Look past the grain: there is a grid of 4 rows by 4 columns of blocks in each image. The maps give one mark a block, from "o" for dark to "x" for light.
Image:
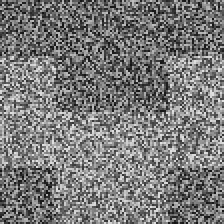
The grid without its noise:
oooo
xoox
xxxx
oxxo
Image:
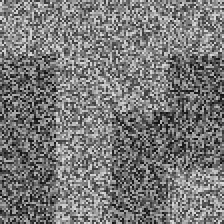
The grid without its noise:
xxxx
oxxo
oxoo
oxox
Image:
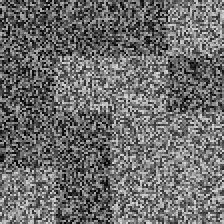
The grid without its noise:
ooox
oxxo
ooxx
xoxx
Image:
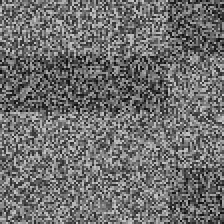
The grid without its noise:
xxxo
ooox
xxxx
xxxo
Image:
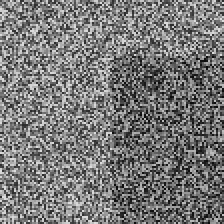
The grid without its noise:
xxxx
xxoo
xxoo
xxoo
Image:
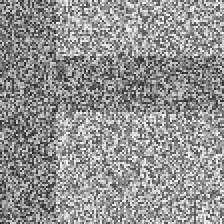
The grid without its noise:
oxxx
oooo
oxxx
oxxx
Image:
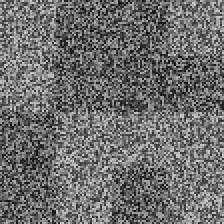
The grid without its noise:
xoox
xooo
oxxx
oxox
